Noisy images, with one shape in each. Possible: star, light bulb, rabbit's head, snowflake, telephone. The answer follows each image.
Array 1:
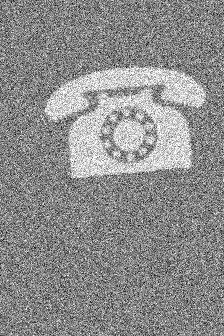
light telephone
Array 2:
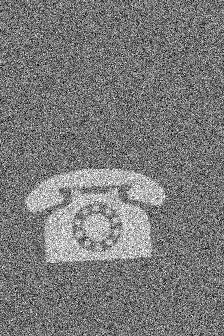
light telephone
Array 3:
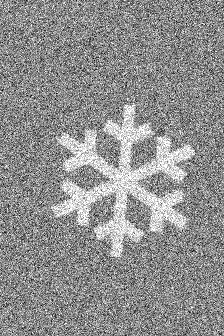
light snowflake
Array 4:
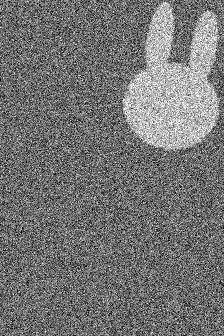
light rabbit's head, top right
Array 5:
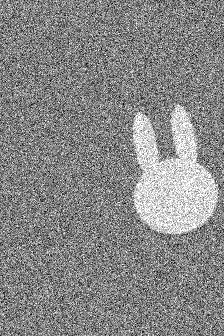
light rabbit's head, middle right
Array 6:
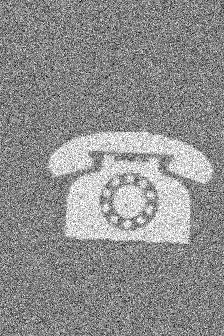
light telephone
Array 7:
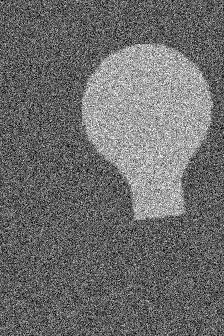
light light bulb
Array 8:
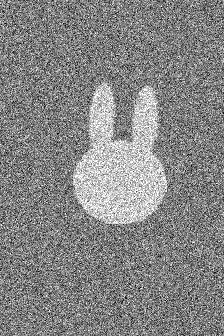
light rabbit's head, centre
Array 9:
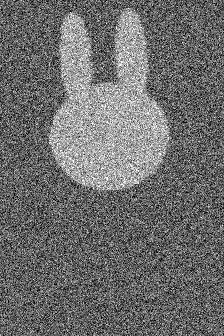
light rabbit's head
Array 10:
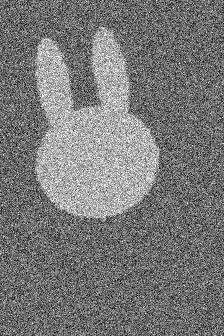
light rabbit's head
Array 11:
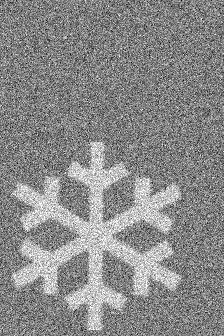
light snowflake
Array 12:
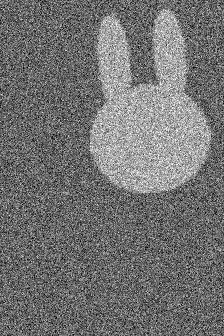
light rabbit's head
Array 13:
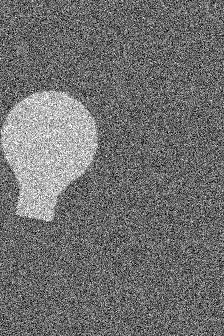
light light bulb, middle left
